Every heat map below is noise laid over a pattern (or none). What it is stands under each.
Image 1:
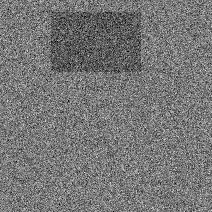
one block
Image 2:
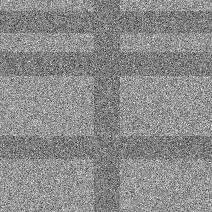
bands of rows crossing bands of columns
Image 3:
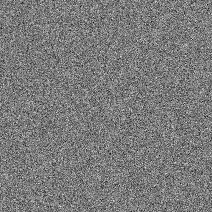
only noise
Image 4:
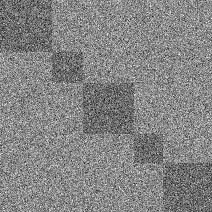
blocks along the diagonal
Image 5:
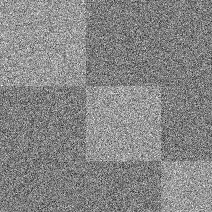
blocks along the diagonal
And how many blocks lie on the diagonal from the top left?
3
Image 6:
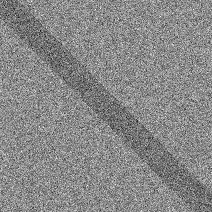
a diagonal band
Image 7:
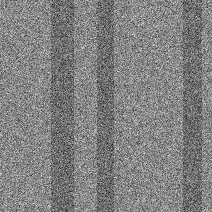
bands of columns
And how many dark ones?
3
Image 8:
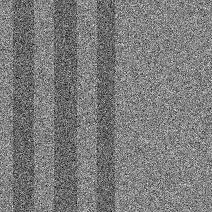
bands of columns
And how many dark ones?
3
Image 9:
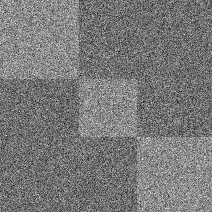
blocks along the diagonal
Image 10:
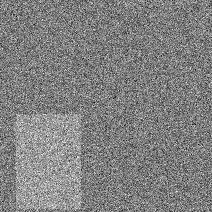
one block
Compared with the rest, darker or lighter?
lighter
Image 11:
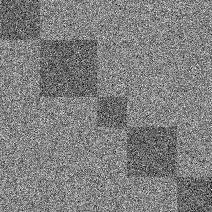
blocks along the diagonal
